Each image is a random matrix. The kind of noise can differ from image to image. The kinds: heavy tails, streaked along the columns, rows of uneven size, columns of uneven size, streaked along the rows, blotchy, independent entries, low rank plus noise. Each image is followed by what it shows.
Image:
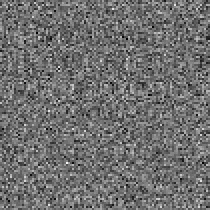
low rank plus noise
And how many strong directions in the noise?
five to eight
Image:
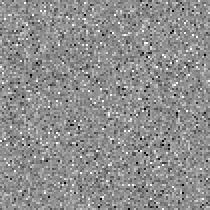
heavy tails
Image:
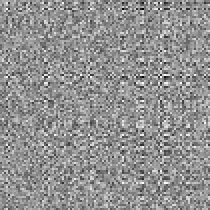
low rank plus noise
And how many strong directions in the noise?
one
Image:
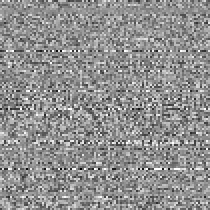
rows of uneven size
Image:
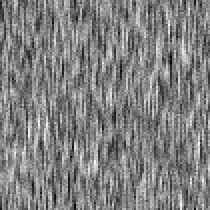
streaked along the columns
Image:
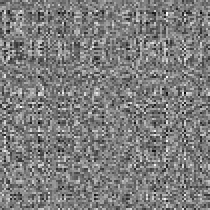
low rank plus noise
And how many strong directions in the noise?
two
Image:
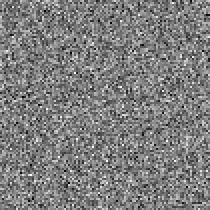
independent entries
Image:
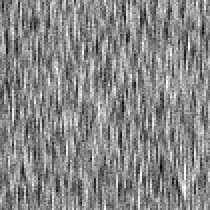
streaked along the columns
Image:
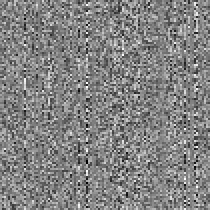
columns of uneven size
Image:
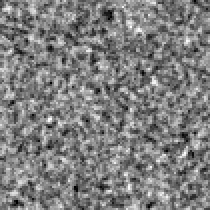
blotchy
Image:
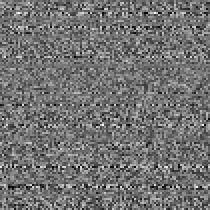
rows of uneven size
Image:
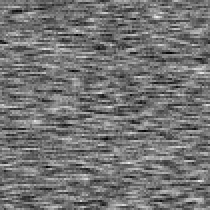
streaked along the rows
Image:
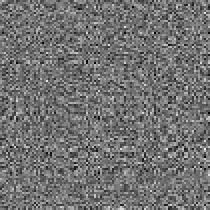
low rank plus noise
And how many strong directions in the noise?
two
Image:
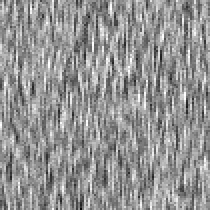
streaked along the columns
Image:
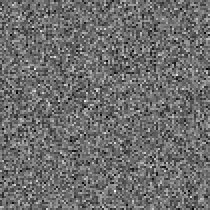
independent entries
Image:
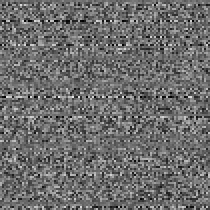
rows of uneven size
